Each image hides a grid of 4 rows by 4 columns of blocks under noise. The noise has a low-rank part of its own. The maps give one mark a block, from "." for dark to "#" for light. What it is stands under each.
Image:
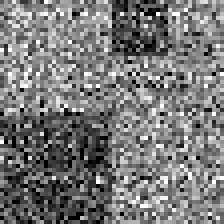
# # . #
# # # #
. . # #
. . # #
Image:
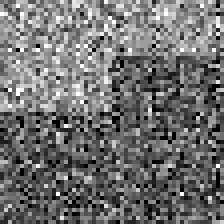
# # # #
# # . .
. . . .
. . . .
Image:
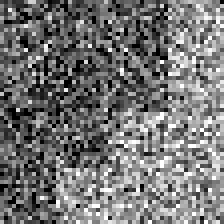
. . . #
. . . #
. . # #
. # # #
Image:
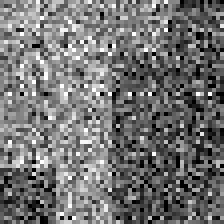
# # # .
# # . .
# # . .
. # . .
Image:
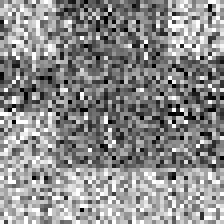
# . . #
. . . .
# . . .
# # # #
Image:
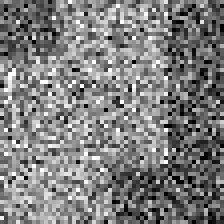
. # # .
# # # .
# # # .
# # . .
